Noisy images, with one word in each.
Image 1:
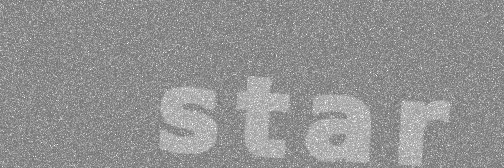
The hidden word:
star
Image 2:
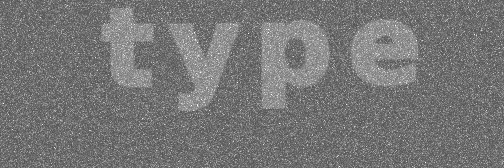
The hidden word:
type
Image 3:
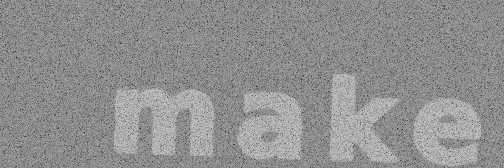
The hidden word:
make
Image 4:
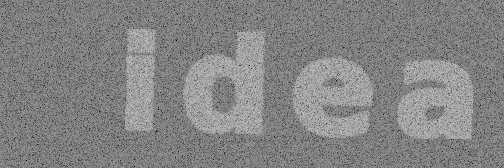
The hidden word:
idea
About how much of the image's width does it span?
two thirds
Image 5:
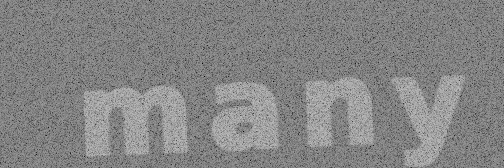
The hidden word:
many
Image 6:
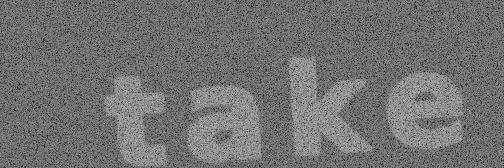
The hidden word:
take
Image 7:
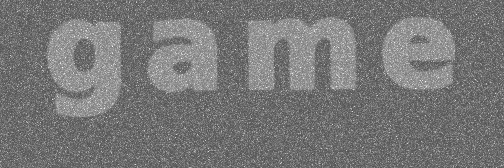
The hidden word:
game
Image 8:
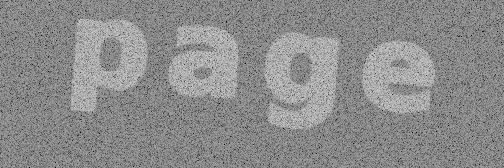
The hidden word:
page
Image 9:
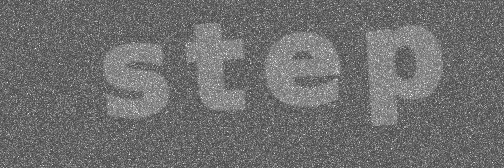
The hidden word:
step
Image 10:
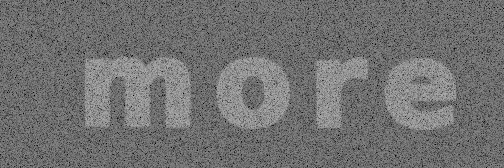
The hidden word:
more
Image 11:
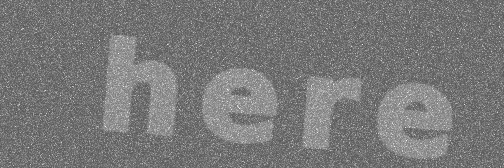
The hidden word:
here
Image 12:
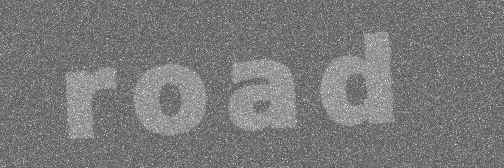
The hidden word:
road
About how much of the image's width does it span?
two thirds
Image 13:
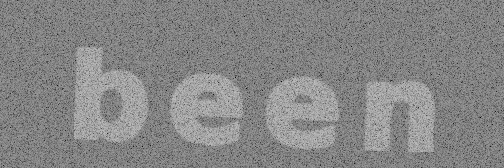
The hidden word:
been
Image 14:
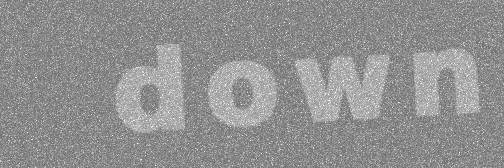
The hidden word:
down
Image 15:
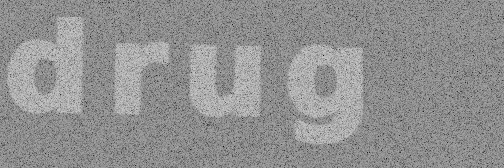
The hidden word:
drug
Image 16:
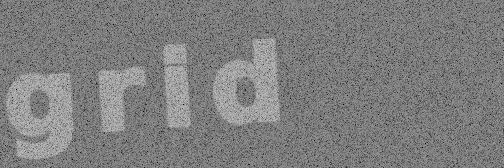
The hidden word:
grid
